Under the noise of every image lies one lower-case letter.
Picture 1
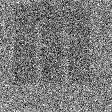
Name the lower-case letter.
m
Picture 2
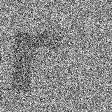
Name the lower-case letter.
r
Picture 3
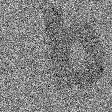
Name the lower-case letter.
b
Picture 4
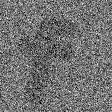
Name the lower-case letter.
f
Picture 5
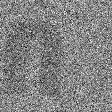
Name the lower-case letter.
n
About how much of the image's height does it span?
two thirds
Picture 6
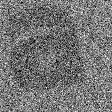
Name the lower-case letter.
a
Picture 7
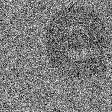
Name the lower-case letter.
e
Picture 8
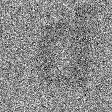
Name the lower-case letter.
d
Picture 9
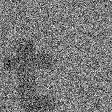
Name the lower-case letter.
t
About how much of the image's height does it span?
two thirds
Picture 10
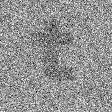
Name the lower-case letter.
t
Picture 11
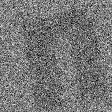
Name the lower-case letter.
n
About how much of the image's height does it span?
nearly all
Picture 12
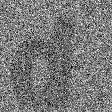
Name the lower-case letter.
d
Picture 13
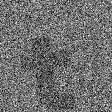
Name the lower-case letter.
t
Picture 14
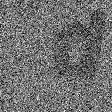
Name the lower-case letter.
d
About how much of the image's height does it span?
two thirds
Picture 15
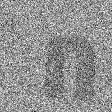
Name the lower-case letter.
n
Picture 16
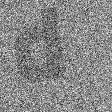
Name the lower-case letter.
d
